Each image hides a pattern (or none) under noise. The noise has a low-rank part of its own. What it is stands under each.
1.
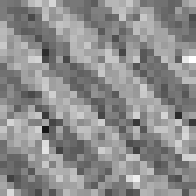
diagonal stripes
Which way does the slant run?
top left to bottom right
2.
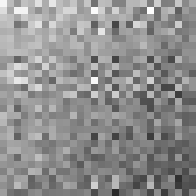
a smooth slope
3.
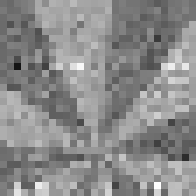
spokes from one point
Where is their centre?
bottom middle
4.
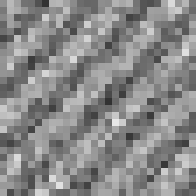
diagonal stripes
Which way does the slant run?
bottom left to top right
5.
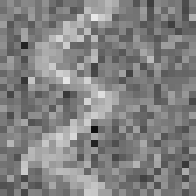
a wavy band
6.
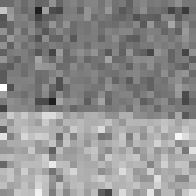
a sharp edge
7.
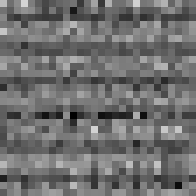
horizontal stripes
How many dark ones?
6
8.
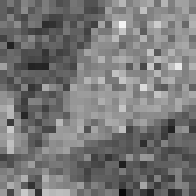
spokes from one point
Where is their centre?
bottom left
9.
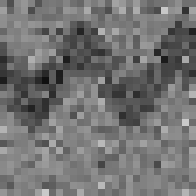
a wavy band
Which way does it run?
left to right
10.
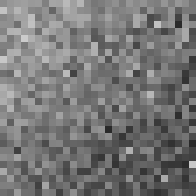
a smooth slope
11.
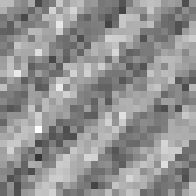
diagonal stripes
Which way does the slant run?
bottom left to top right
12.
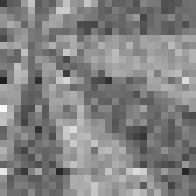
spokes from one point
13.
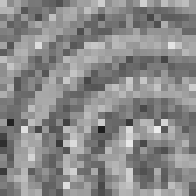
rings round one point
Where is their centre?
bottom right
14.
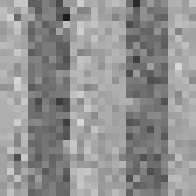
vertical stripes
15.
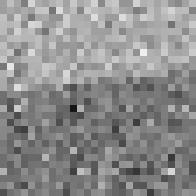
a sharp edge
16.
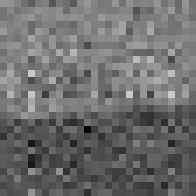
a sharp edge
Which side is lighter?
top
